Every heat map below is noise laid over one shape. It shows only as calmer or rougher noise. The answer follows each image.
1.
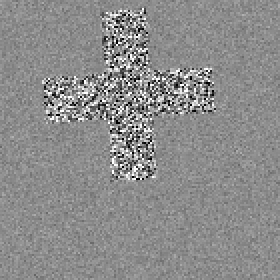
cross
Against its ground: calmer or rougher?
rougher
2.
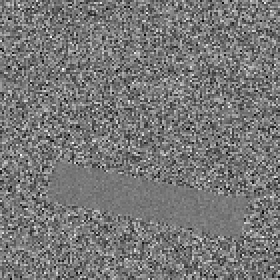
bar
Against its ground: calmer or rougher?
calmer
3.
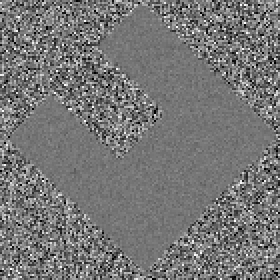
square with a notch
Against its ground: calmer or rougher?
calmer
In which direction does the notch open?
up and left
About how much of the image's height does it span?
nearly all
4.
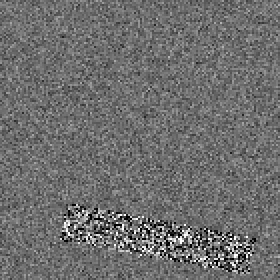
bar
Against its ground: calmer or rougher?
rougher
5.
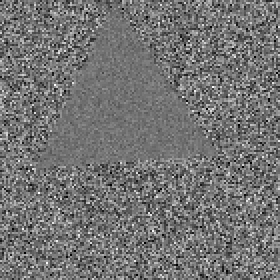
triangle
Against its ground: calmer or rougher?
calmer
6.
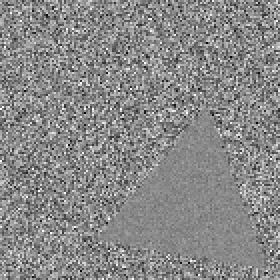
triangle
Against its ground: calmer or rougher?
calmer
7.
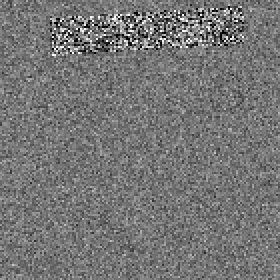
bar
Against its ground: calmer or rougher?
rougher
